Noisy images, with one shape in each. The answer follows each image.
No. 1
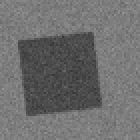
square
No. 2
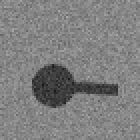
lollipop
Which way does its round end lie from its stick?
left
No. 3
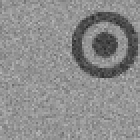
bullseye
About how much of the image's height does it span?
half
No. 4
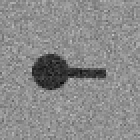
lollipop
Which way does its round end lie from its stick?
left
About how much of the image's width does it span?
half
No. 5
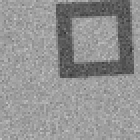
square frame
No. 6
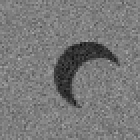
crescent
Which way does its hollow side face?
down and right
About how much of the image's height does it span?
half
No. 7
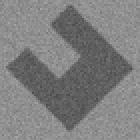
square with a notch
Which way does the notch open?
up and left
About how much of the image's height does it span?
nearly all
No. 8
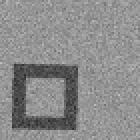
square frame
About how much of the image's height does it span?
half
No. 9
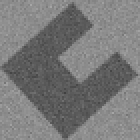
square with a notch
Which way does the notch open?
up and right
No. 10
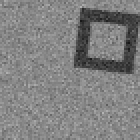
square frame
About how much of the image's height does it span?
half
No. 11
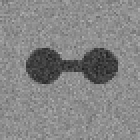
dumbbell
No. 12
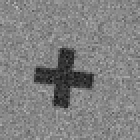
cross
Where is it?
centre
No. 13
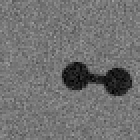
dumbbell
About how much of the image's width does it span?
half
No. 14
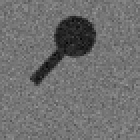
lollipop
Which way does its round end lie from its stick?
up and right
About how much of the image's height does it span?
half
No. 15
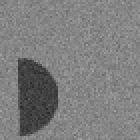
half disc
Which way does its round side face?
right
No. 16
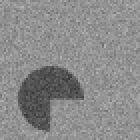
disc with a wedge cut out
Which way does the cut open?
down and right
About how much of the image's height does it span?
half
